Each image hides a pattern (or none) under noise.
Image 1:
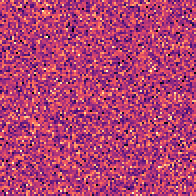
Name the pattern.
only noise
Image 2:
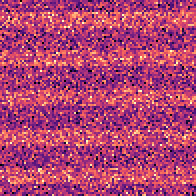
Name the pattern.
horizontal stripes
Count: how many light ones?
5
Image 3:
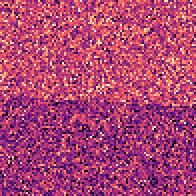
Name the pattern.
a sharp edge
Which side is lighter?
top
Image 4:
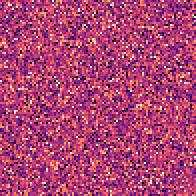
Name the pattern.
only noise
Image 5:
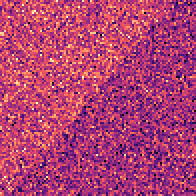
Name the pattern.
a sharp edge
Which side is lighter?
top left
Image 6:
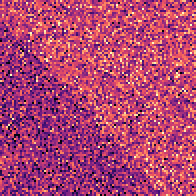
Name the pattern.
a sharp edge
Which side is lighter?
top right
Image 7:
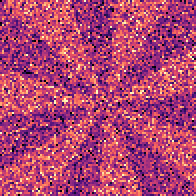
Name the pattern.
spokes from one point
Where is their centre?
centre
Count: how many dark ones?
7
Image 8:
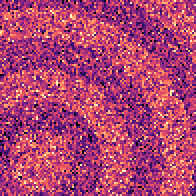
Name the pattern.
rings round one point
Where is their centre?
bottom left
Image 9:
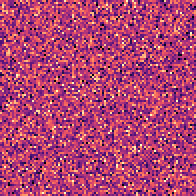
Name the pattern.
only noise
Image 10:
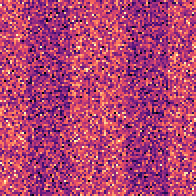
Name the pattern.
vertical stripes
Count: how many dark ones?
2
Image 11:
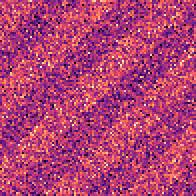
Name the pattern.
diagonal stripes
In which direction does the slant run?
bottom left to top right
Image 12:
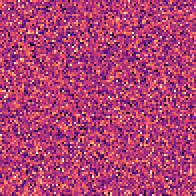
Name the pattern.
only noise
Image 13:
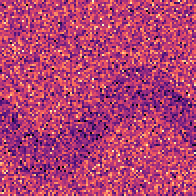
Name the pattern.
a wavy band
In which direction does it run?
left to right
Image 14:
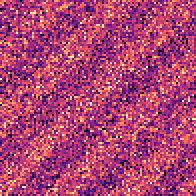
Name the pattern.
diagonal stripes
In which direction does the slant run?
bottom left to top right
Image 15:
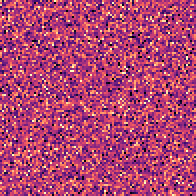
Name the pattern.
only noise
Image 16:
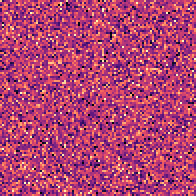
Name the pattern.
only noise
